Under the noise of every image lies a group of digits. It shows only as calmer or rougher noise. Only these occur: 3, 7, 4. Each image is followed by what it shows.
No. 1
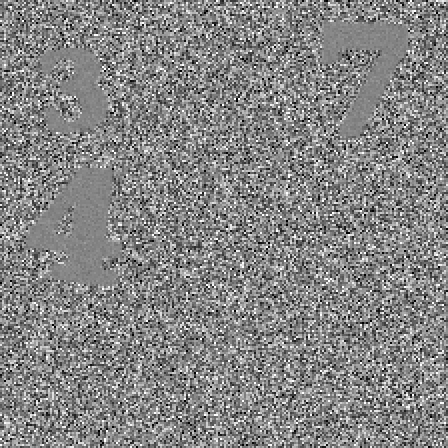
top left: calm 3; top right: calm 7; middle left: calm 4
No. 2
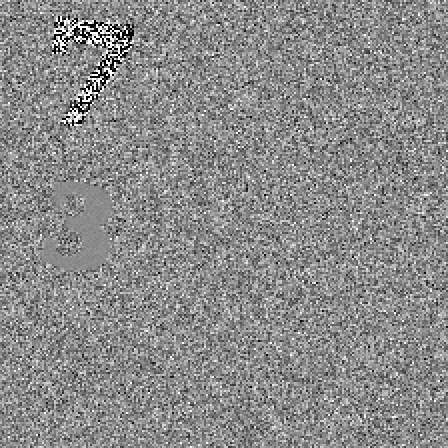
top left: rough 7; middle left: calm 3
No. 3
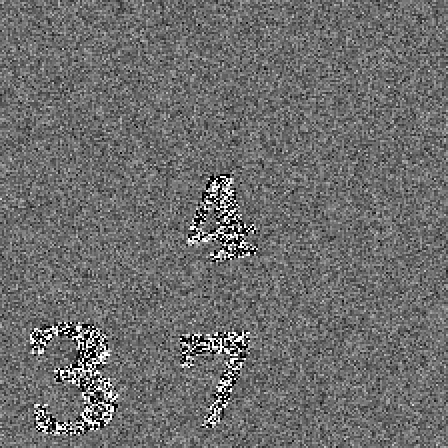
centre: rough 4; bottom left: rough 3; bottom middle: rough 7
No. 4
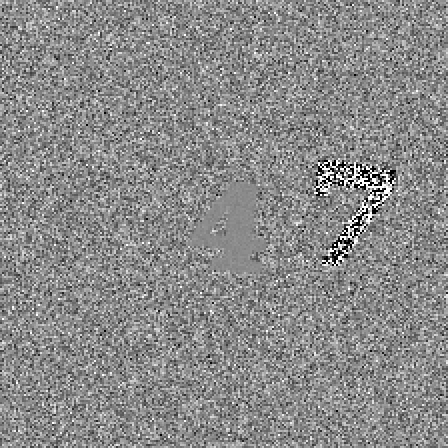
centre: calm 4; middle right: rough 7
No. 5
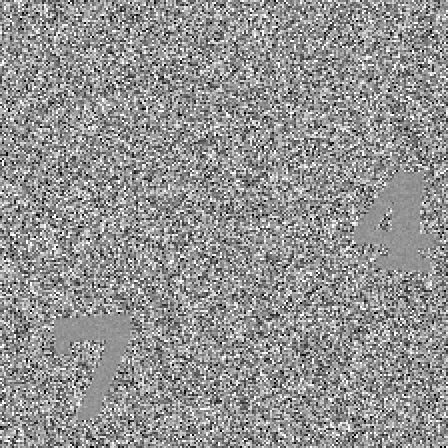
middle right: calm 4; bottom left: calm 7
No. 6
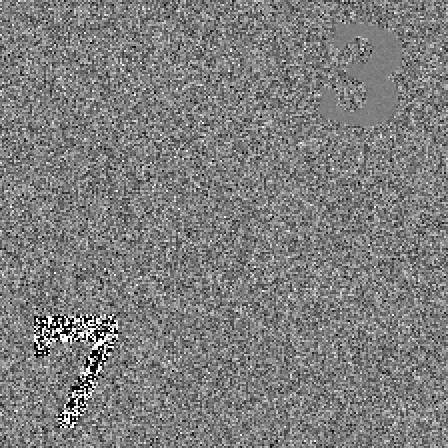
top right: calm 3; bottom left: rough 7
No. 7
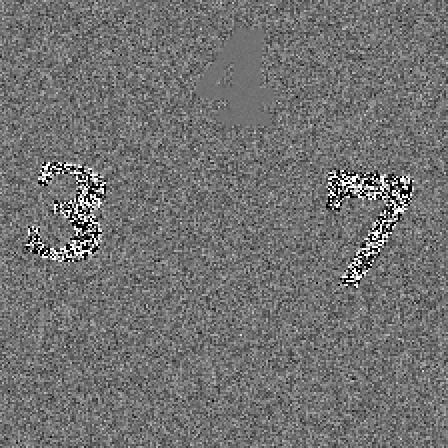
top middle: calm 4; middle left: rough 3; middle right: rough 7
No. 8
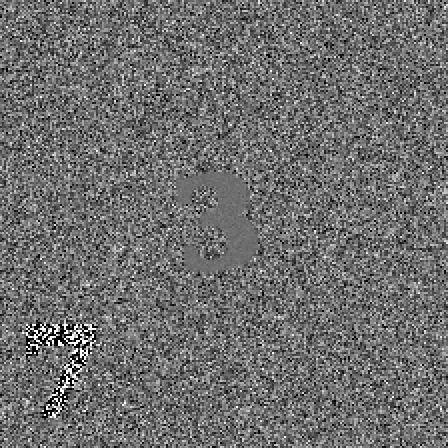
centre: calm 3; bottom left: rough 7
